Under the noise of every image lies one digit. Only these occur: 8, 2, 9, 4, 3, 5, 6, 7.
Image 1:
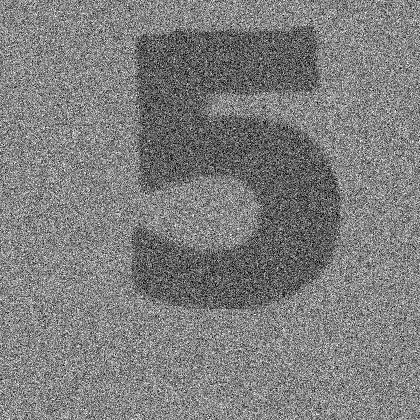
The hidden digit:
5
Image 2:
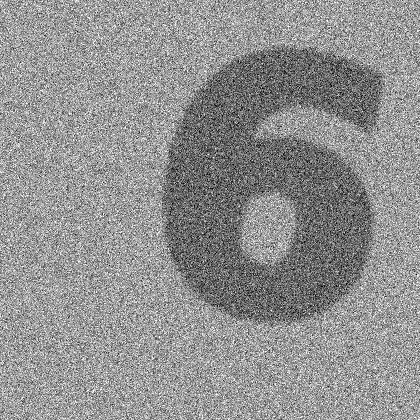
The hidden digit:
6
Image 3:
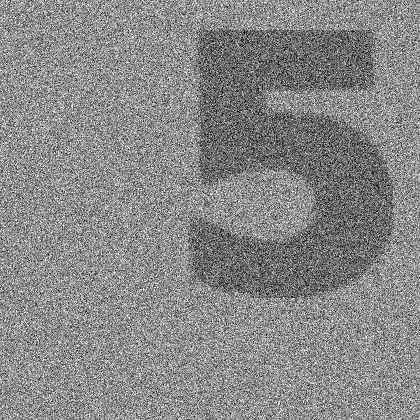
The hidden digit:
5
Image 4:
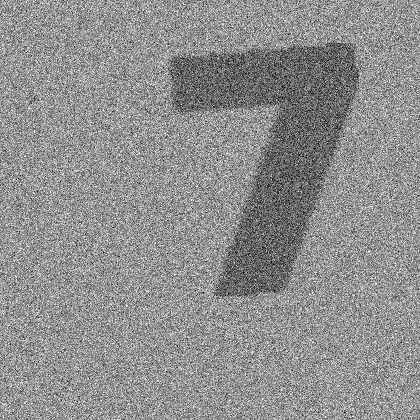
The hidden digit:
7
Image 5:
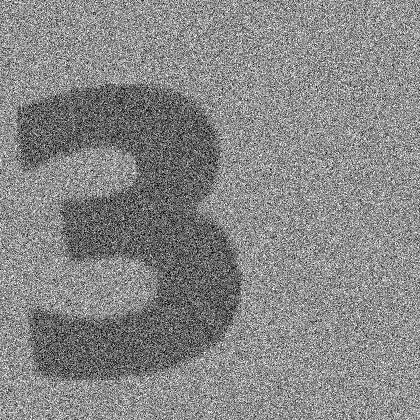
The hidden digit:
3
